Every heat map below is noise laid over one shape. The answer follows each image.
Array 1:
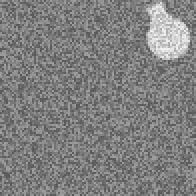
light light bulb, top right
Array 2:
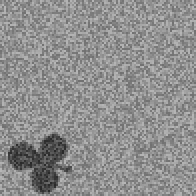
dark club, bottom left
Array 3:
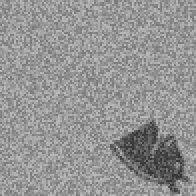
dark chess knight, bottom right
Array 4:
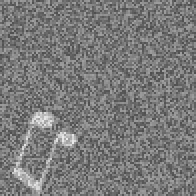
light pair of musical notes, bottom left
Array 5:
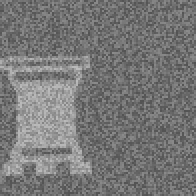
light chess rook
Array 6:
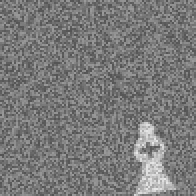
light chess bishop, bottom right
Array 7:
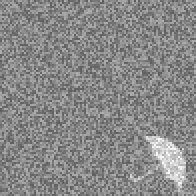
light umbrella, bottom right
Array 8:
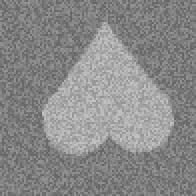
light heart
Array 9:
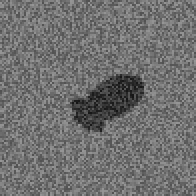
dark footprint, centre
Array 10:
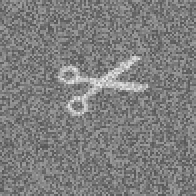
light pair of scissors
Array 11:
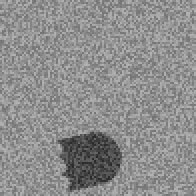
dark ghost, bottom middle
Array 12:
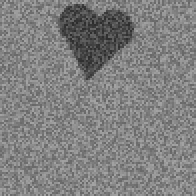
dark heart, top middle
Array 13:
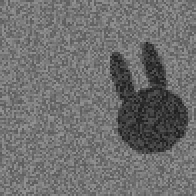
dark rabbit's head
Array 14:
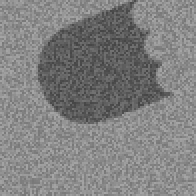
dark ghost
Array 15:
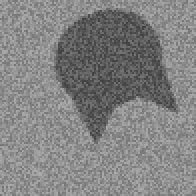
dark cat's head
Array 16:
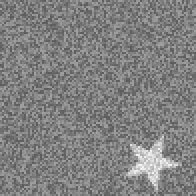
light star, bottom right
